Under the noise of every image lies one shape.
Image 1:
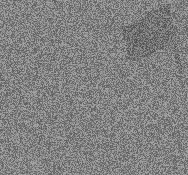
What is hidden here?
dark flag, top right
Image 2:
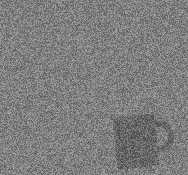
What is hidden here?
dark cup, bottom right
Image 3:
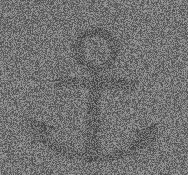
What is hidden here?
dark anchor
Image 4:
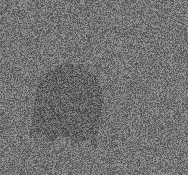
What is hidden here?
dark ghost
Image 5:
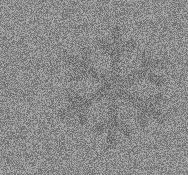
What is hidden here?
dark snowflake
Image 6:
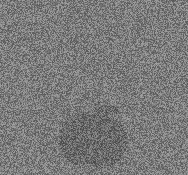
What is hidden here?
dark apple, bottom middle
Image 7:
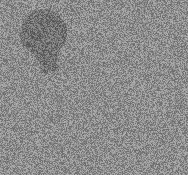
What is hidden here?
dark light bulb, top left
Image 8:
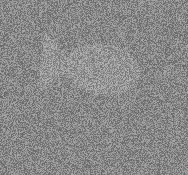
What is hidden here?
light fish
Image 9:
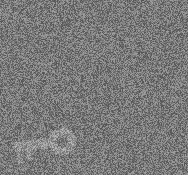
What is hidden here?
light key, bottom left
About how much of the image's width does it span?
a third
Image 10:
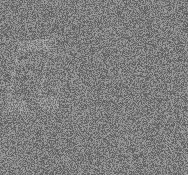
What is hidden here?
light pair of musical notes, middle left
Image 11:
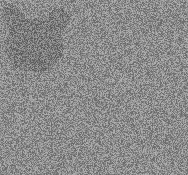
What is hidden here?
dark bear's head, top left
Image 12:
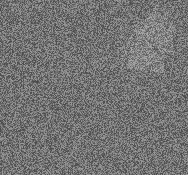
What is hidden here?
light chess knight, top right
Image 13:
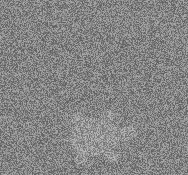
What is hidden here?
light turtle, bottom middle
